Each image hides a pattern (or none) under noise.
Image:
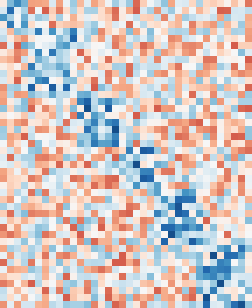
blocks along the diagonal
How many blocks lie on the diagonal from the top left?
6
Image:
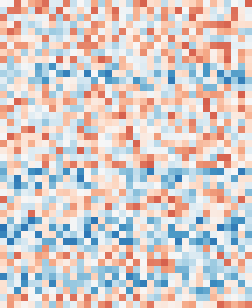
bands of rows
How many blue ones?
4
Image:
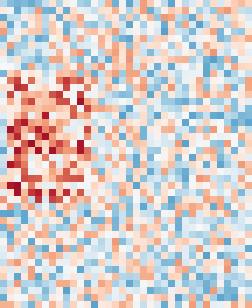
one block
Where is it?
middle left
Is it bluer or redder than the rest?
redder
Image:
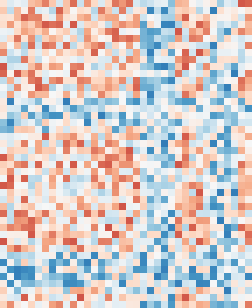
bands of rows crossing bands of columns
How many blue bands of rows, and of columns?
2 and 2
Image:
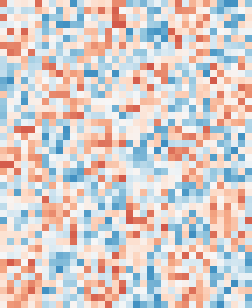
a checkerboard
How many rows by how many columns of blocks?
5 by 6
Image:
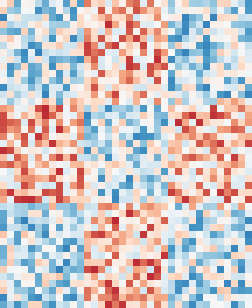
a checkerboard
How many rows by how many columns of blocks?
3 by 3
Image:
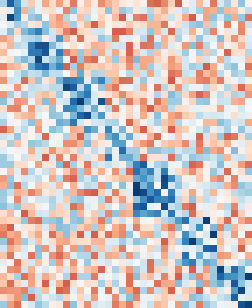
blocks along the diagonal
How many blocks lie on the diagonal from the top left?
7
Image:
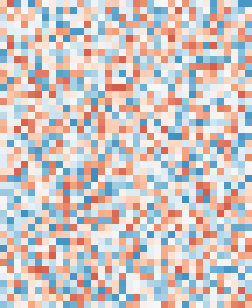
only noise
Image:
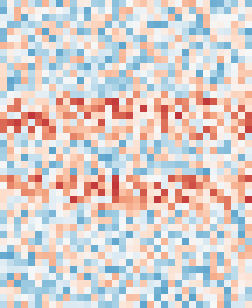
bands of rows
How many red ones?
2
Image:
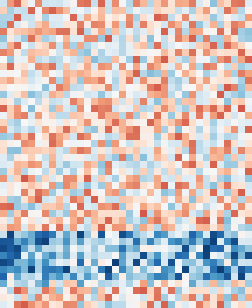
one band of rows
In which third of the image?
bottom
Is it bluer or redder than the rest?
bluer
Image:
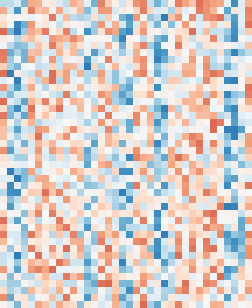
bands of columns
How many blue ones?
5
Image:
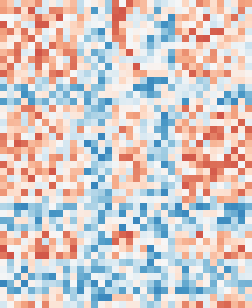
bands of rows crossing bands of columns
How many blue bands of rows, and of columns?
3 and 2
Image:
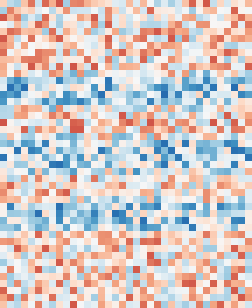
bands of rows
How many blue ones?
3
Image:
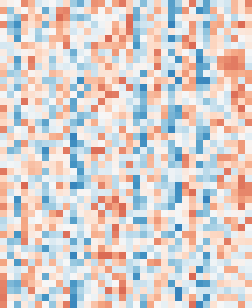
bands of columns
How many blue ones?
6
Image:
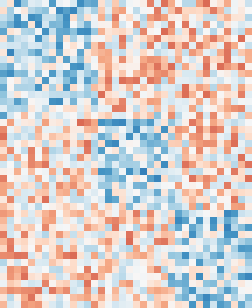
blocks along the diagonal
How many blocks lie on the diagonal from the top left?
3
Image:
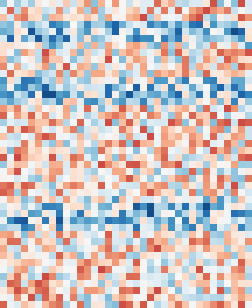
bands of rows
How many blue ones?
3
